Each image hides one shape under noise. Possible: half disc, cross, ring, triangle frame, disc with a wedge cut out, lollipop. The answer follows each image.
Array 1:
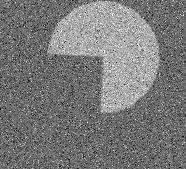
disc with a wedge cut out
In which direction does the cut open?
down and left
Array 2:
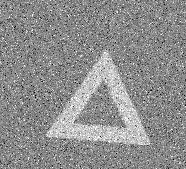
triangle frame
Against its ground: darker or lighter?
lighter
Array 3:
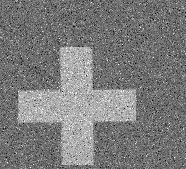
cross
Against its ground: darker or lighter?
lighter
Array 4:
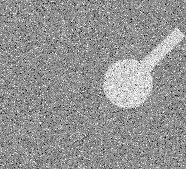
lollipop
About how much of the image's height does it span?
half
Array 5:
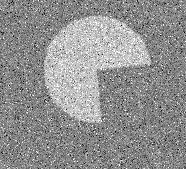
disc with a wedge cut out
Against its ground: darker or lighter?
lighter
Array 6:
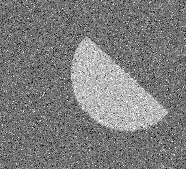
half disc
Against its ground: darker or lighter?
lighter
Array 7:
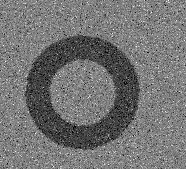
ring
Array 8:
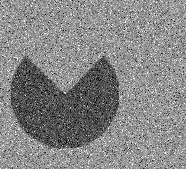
disc with a wedge cut out
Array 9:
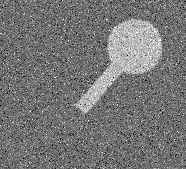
lollipop
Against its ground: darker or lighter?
lighter
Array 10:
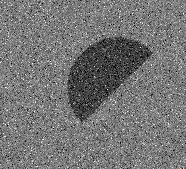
half disc
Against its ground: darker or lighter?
darker
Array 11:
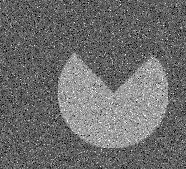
disc with a wedge cut out
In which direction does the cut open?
up
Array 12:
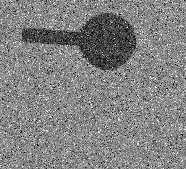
lollipop
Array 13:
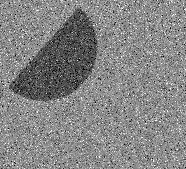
half disc
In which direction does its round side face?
down and right
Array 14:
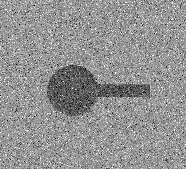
lollipop
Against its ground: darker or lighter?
darker
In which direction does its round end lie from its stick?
left
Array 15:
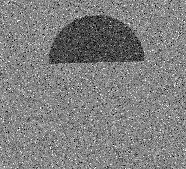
half disc
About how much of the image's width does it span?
half
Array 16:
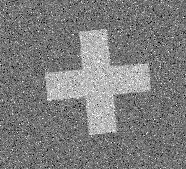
cross
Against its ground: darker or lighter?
lighter
